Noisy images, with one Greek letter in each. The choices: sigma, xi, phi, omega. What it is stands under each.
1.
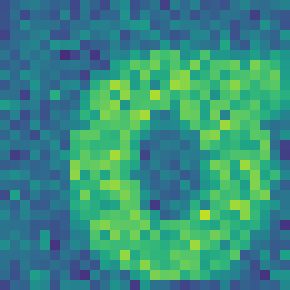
sigma
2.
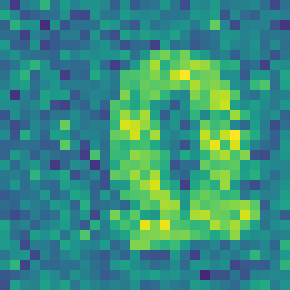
omega
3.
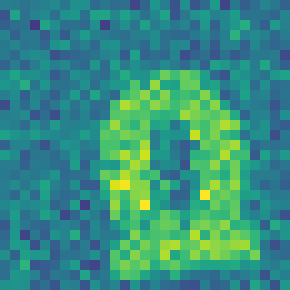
omega
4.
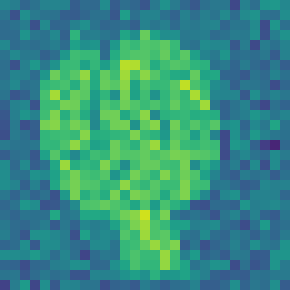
phi
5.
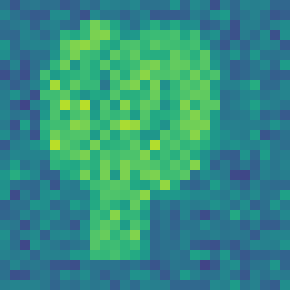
phi
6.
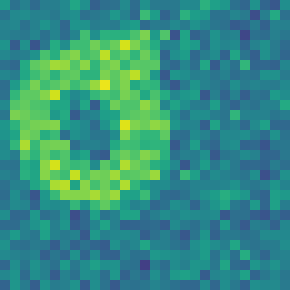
sigma
